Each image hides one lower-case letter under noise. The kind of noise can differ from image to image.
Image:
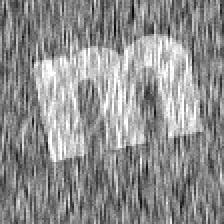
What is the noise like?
streaked along the columns
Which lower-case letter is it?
m
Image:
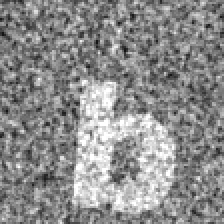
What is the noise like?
blotchy
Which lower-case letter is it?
b
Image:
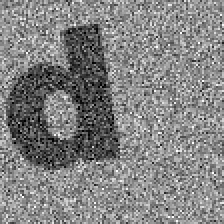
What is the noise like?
independent entries
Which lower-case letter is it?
d
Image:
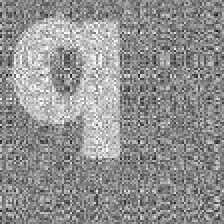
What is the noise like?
low rank plus noise
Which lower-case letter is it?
q
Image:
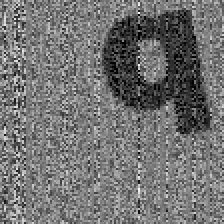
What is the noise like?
columns of uneven size
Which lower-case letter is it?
q
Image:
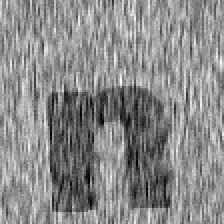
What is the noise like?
streaked along the columns
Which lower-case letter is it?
n
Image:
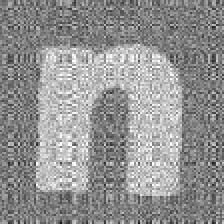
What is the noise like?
low rank plus noise
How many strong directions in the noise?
one
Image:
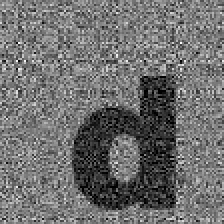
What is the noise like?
low rank plus noise
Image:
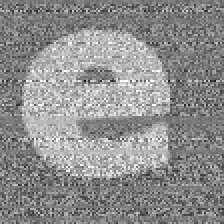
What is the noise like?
rows of uneven size
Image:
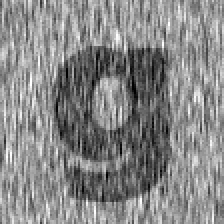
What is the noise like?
streaked along the columns
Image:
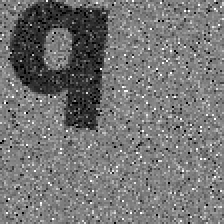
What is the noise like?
heavy tails
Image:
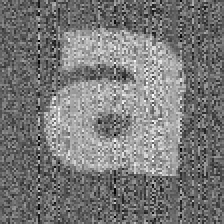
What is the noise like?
columns of uneven size
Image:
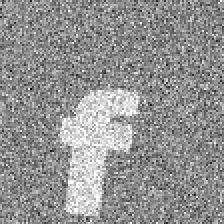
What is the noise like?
independent entries
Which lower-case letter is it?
f
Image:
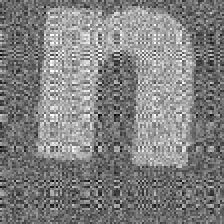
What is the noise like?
low rank plus noise
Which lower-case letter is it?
n
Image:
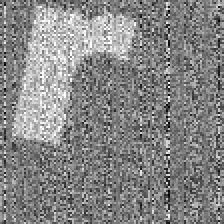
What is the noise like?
columns of uneven size
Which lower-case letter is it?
r
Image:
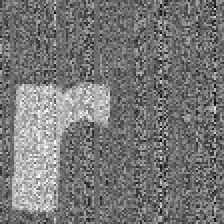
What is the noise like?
columns of uneven size
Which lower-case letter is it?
r
